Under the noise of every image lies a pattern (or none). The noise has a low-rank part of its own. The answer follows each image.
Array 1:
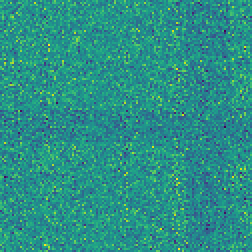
bands of rows crossing bands of columns
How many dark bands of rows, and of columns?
1 and 1
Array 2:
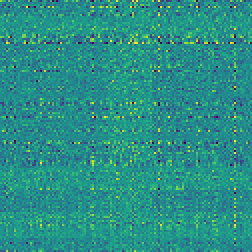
bands of rows crossing bands of columns
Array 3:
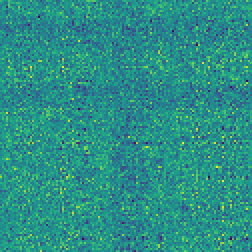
bands of rows crossing bands of columns
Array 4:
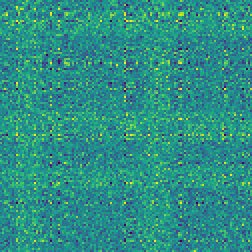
bands of rows crossing bands of columns
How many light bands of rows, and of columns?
3 and 2
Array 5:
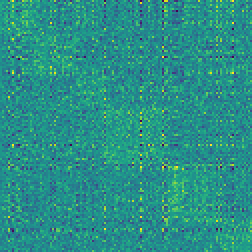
blocks along the diagonal
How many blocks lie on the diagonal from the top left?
6
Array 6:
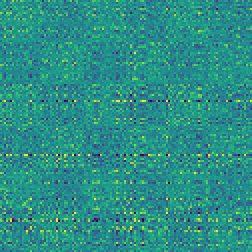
a checkerboard
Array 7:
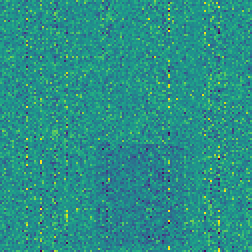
one block
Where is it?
bottom middle
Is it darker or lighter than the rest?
darker
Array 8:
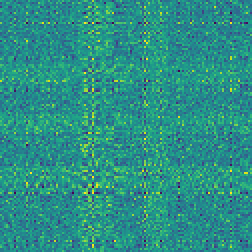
bands of rows crossing bands of columns
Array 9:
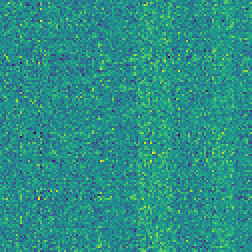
bands of columns
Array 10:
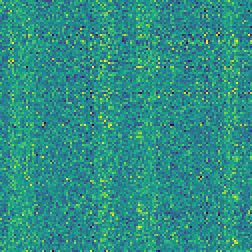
bands of columns
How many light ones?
4
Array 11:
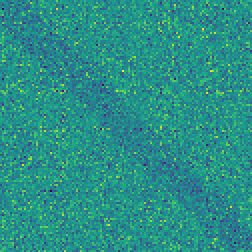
a diagonal band
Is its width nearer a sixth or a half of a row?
a sixth
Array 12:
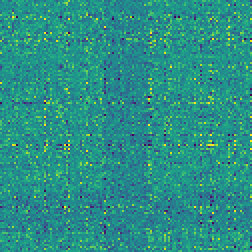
bands of rows crossing bands of columns
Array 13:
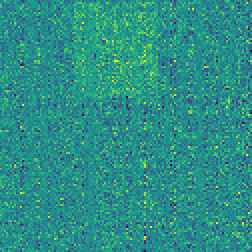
one block
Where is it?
top middle
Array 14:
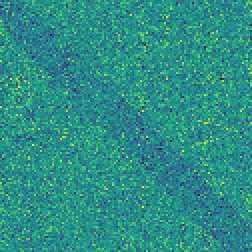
a diagonal band
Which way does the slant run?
top left to bottom right
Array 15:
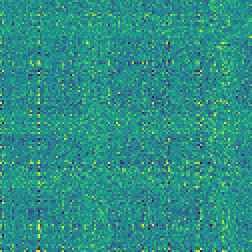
bands of rows crossing bands of columns
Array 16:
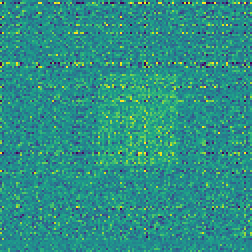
one block
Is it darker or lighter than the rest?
lighter
